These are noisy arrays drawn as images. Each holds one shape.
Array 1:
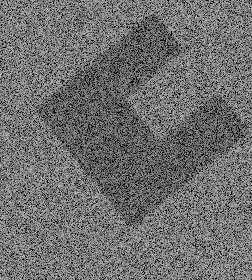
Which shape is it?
square with a notch
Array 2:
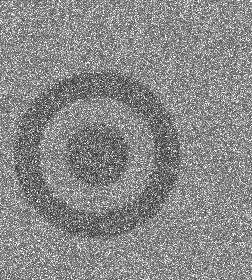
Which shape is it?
bullseye
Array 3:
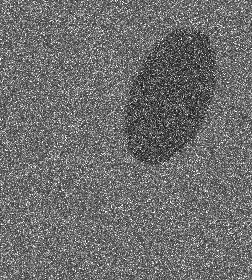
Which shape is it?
ellipse
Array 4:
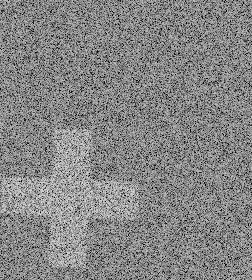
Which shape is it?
cross
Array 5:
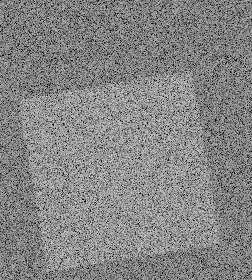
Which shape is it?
square
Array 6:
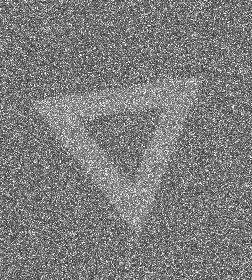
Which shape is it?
triangle frame
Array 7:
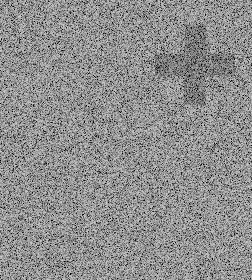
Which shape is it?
cross
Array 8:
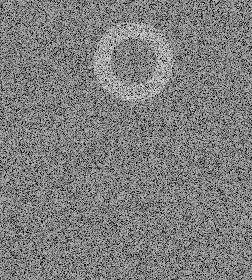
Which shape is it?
ring
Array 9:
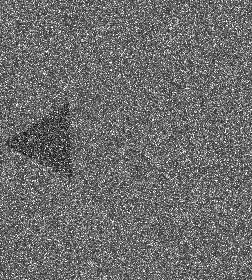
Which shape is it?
triangle
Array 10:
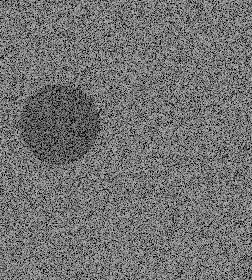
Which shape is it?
disc
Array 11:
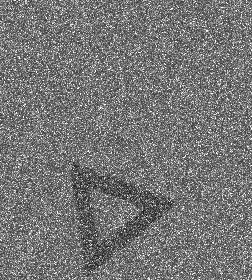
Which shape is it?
triangle frame
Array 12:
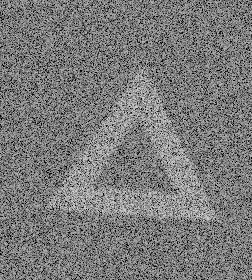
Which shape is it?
triangle frame
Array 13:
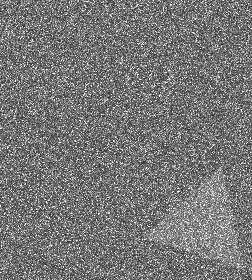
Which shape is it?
triangle
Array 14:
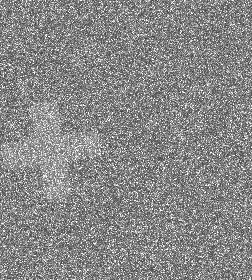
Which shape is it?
cross
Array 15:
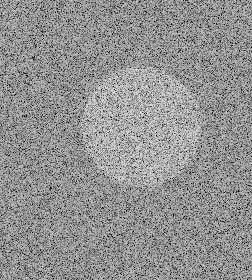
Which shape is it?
disc
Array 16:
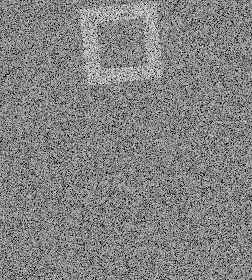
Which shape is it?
square frame
